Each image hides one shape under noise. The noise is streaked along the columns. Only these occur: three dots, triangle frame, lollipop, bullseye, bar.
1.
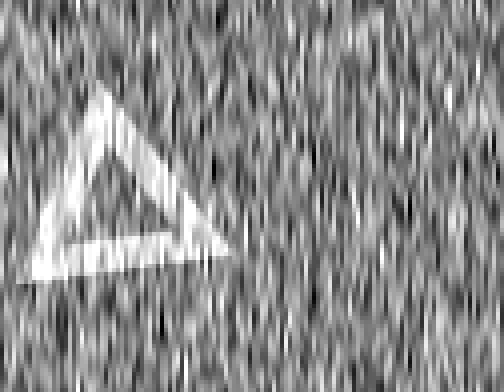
triangle frame
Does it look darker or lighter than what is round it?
lighter
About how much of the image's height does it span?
half
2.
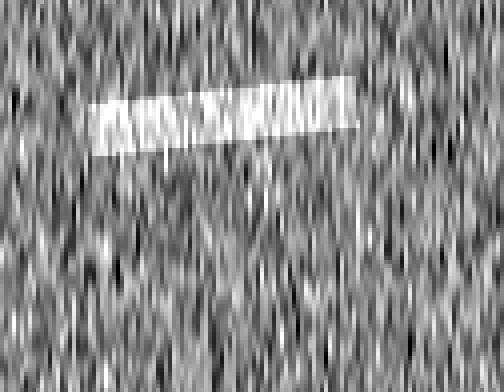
bar
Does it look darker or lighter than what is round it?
lighter
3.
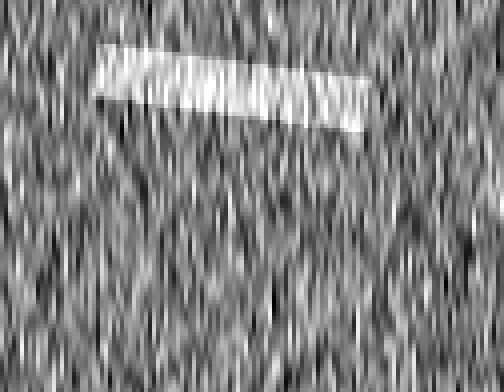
bar
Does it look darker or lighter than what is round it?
lighter
